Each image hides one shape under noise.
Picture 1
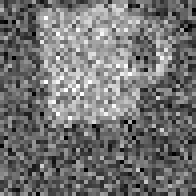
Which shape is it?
cup
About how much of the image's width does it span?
two thirds
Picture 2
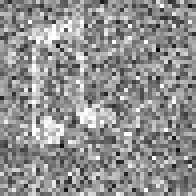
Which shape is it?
pair of musical notes
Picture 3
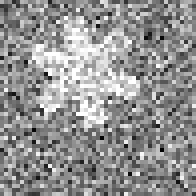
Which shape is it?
asterisk
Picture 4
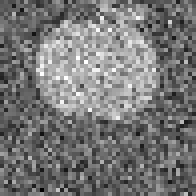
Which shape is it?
apple
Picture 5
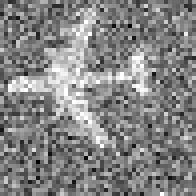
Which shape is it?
airplane
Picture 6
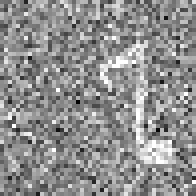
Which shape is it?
musical note
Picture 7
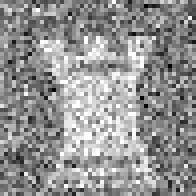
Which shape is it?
chess rook
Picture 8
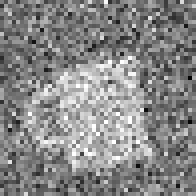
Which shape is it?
cup
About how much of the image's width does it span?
two thirds
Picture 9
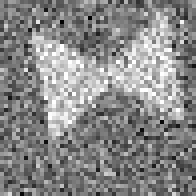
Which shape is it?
bow tie
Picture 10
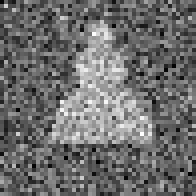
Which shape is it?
chess pawn
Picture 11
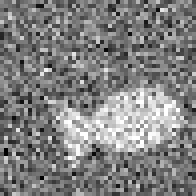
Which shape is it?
fish
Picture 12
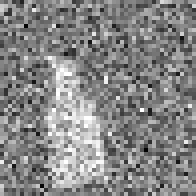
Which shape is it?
bottle
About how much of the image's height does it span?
two thirds
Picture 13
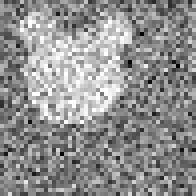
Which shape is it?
bear's head
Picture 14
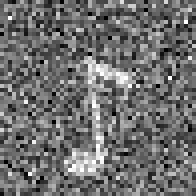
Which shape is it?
musical note
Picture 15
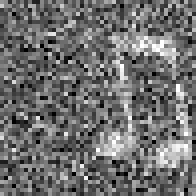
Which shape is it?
pair of musical notes
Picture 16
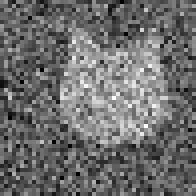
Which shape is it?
cat's head
